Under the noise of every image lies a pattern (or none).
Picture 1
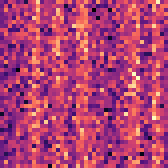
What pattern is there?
bands of columns
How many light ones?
5
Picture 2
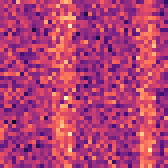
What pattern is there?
bands of columns
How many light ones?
2
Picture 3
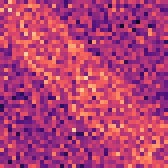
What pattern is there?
a diagonal band
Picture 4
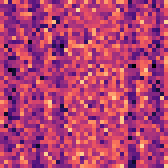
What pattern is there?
bands of columns
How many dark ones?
5
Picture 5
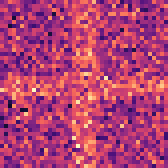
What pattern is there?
bands of rows crossing bands of columns
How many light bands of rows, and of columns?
1 and 1
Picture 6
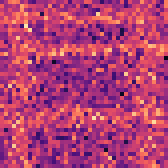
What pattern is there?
bands of rows crossing bands of columns
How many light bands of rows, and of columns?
3 and 2
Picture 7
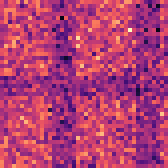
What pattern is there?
bands of rows crossing bands of columns
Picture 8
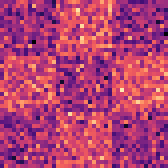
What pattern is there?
a checkerboard
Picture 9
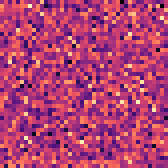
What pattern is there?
only noise
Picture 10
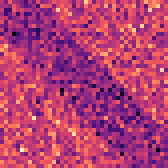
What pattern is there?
a diagonal band
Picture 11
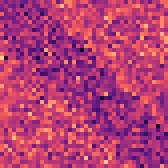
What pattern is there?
a diagonal band
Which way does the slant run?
top left to bottom right
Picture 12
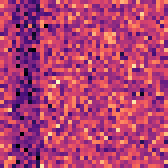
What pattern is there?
one band of columns
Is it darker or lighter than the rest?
darker
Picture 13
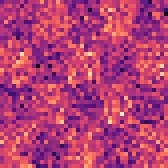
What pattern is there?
a checkerboard
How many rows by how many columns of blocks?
4 by 5
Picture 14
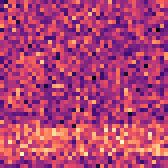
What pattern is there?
one band of rows
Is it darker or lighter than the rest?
lighter
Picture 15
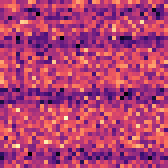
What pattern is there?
bands of rows
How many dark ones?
4
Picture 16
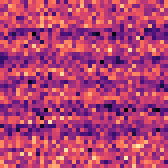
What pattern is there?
bands of rows
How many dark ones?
5
